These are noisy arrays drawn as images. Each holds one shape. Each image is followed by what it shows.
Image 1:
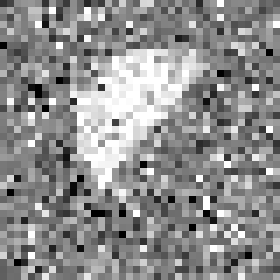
half disc
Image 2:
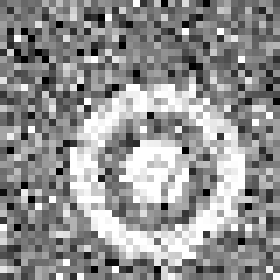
bullseye
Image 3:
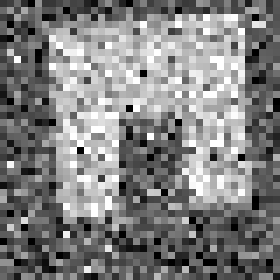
square with a notch
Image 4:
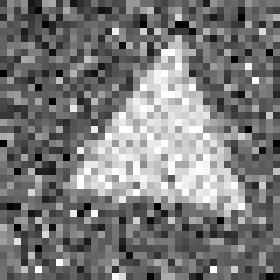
triangle
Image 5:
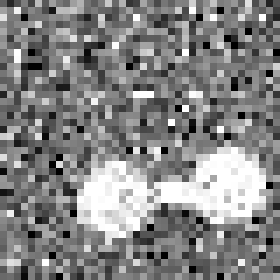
dumbbell
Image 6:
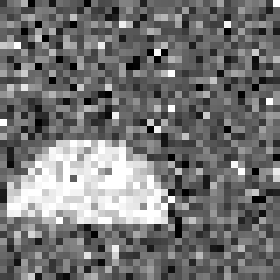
half disc
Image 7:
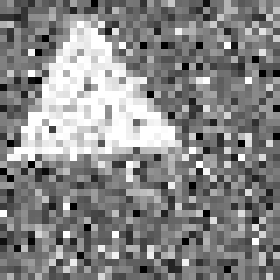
triangle
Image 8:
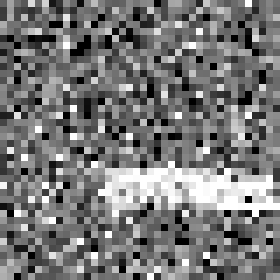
bar
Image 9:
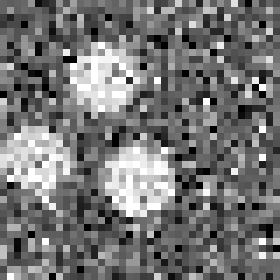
three dots
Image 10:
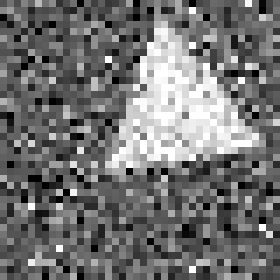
triangle
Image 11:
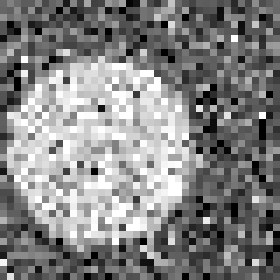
disc
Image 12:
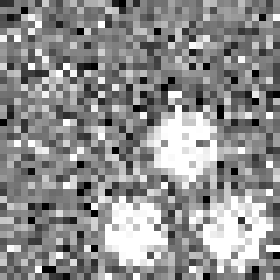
three dots
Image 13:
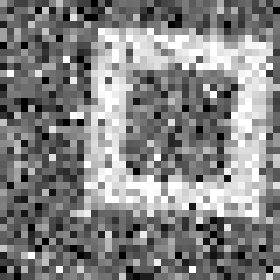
square frame
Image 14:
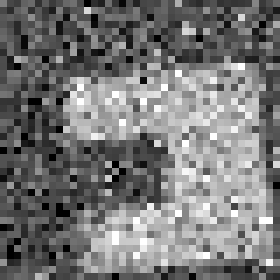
square with a notch
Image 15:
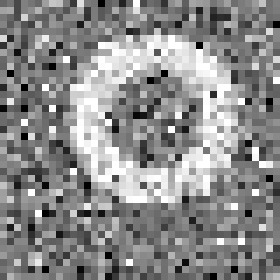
ring
